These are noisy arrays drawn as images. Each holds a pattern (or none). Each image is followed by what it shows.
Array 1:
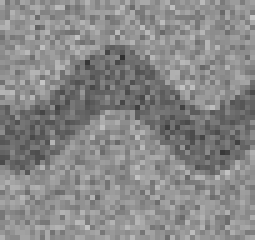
a wavy band
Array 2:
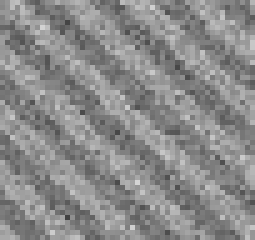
diagonal stripes
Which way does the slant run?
top left to bottom right
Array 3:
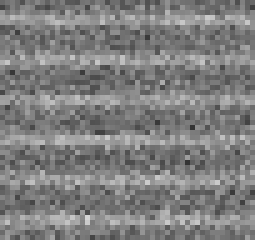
horizontal stripes
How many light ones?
6
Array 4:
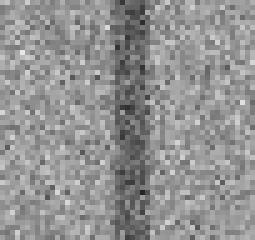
one vertical stripe
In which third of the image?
middle
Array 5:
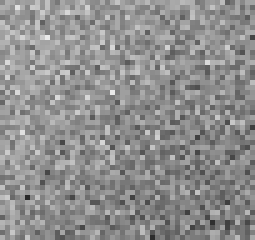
a smooth slope
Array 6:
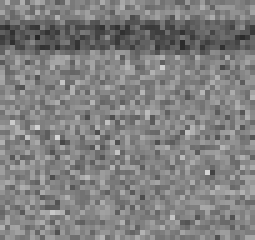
one horizontal stripe
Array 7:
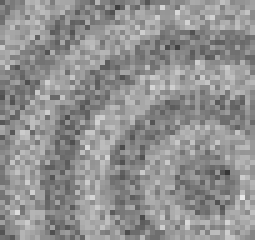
rings round one point
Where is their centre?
bottom right
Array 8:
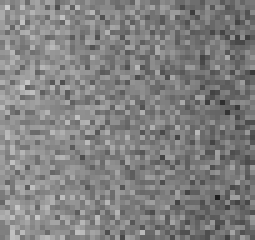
a smooth slope
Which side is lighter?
left
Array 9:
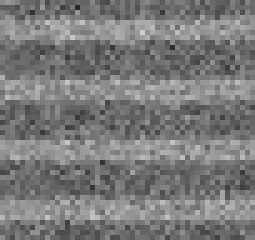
horizontal stripes
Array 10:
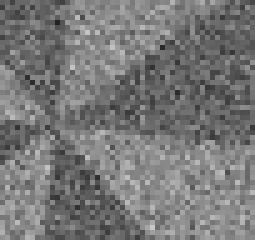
spokes from one point
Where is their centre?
middle left
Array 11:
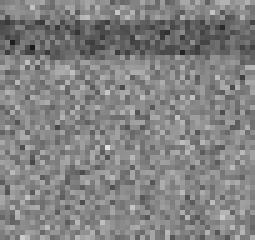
one horizontal stripe
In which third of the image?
top
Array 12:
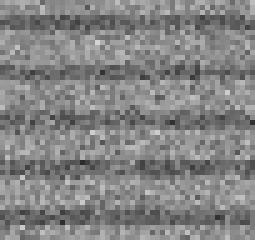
horizontal stripes
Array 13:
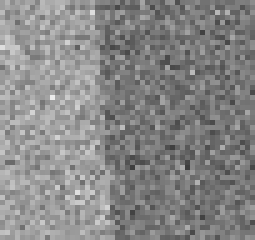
a sharp edge
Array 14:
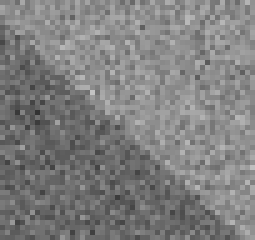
a sharp edge
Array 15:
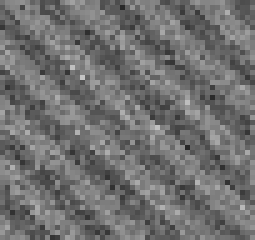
diagonal stripes
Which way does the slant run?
top left to bottom right
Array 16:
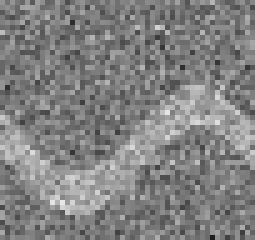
a wavy band
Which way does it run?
left to right
